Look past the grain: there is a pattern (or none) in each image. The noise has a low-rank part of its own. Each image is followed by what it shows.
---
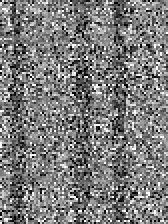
bands of columns
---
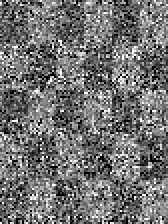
a checkerboard
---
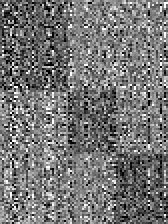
blocks along the diagonal
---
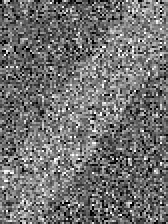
a diagonal band
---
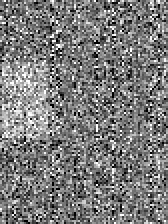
one block
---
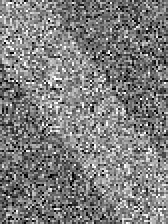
a diagonal band
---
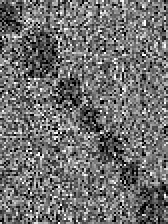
blocks along the diagonal
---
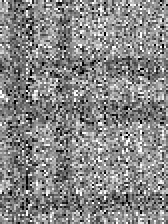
bands of rows crossing bands of columns
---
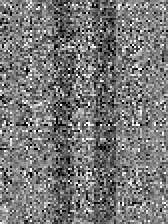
bands of columns
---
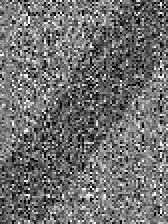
a diagonal band
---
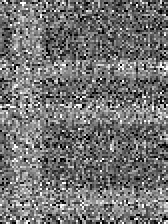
bands of rows crossing bands of columns
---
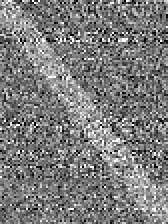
a diagonal band
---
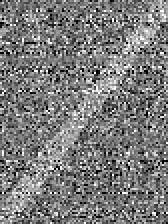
a diagonal band
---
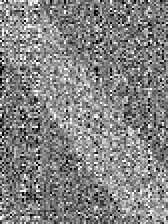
a diagonal band
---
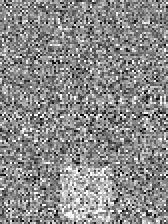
one block
